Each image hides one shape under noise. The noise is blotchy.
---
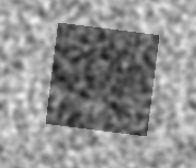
dark square
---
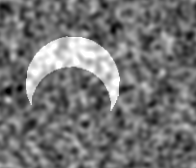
light crescent
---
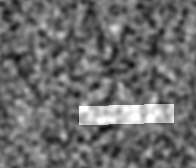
light bar
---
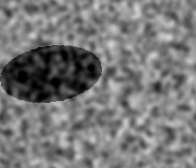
dark ellipse
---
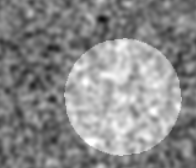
light disc
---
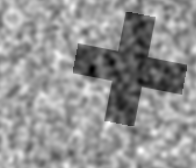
dark cross
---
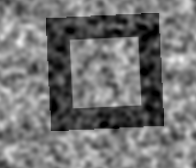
dark square frame
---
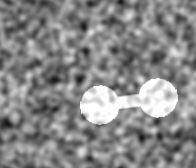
light dumbbell
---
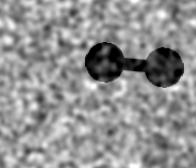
dark dumbbell
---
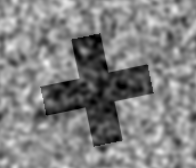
dark cross
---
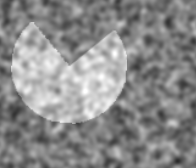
light disc with a wedge cut out
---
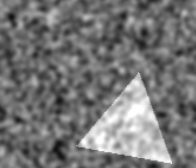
light triangle
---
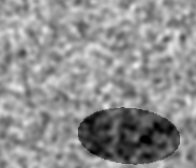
dark ellipse
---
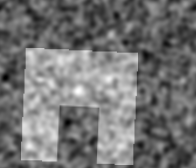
light square with a notch
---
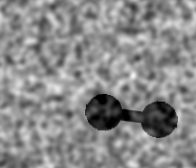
dark dumbbell
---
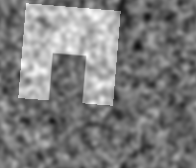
light square with a notch
